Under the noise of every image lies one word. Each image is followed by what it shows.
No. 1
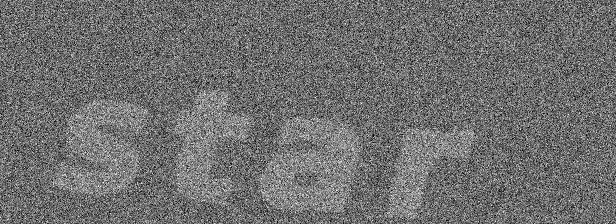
star
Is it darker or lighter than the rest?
lighter
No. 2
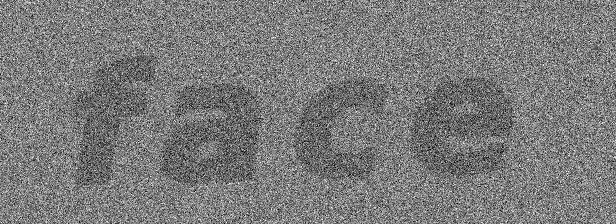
face
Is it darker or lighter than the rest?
darker
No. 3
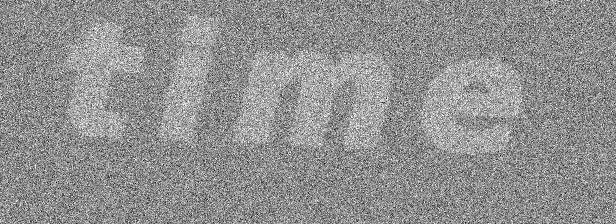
time
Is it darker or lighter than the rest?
lighter
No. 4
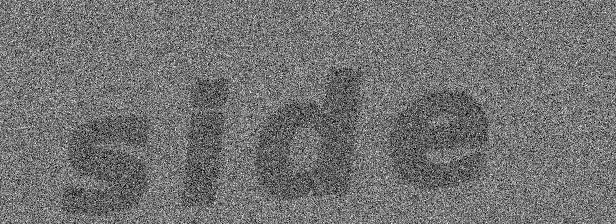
side
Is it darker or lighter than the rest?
darker
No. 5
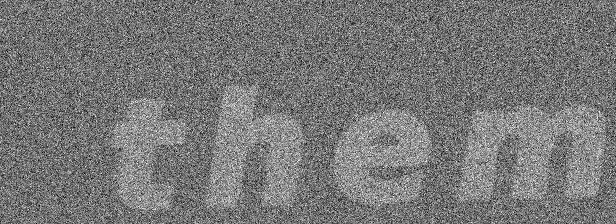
them
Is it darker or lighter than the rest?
lighter
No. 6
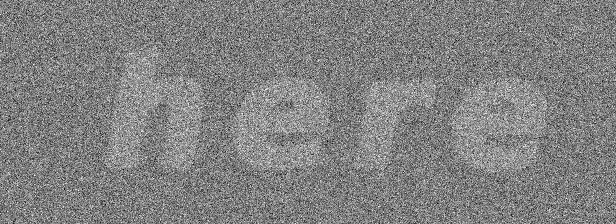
here
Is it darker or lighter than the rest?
lighter
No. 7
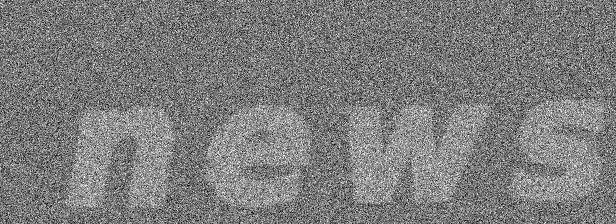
news
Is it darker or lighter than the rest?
lighter
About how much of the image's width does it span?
nearly all
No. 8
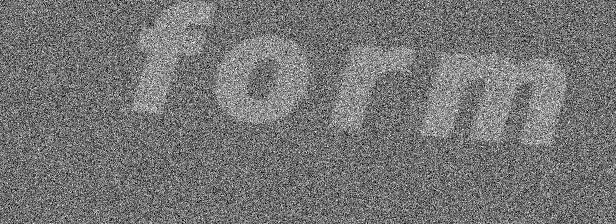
form
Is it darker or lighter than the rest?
lighter
